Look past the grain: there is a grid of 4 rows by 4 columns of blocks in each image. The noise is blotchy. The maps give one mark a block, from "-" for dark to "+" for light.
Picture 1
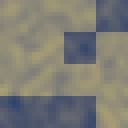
+++-
++-+
++++
---+
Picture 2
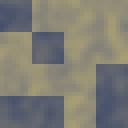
-+++
+-++
+++-
--+-
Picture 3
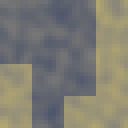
---+
---+
+--+
+-++
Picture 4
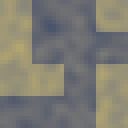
+--+
+---
++-+
---+
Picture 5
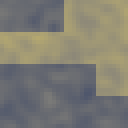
--++
++++
---+
----
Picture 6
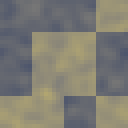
---+
-++-
-++-
++-+
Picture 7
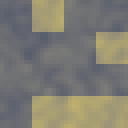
-+--
---+
----
-+++
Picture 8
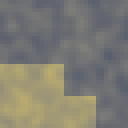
----
----
++--
+++-
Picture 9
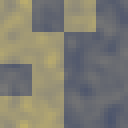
+-+-
++--
-+--
++--
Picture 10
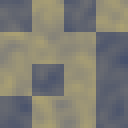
-+-+
+++-
+-+-
-++-
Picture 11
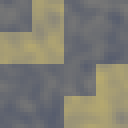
-+--
++--
---+
--++
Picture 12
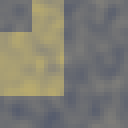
-+--
++--
++--
----
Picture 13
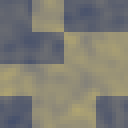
-+--
--++
++++
-++-
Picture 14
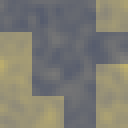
---+
+---
+--+
++-+
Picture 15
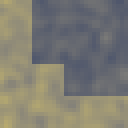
+---
+---
++--
++++
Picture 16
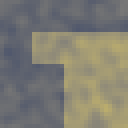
----
-+++
--++
--++
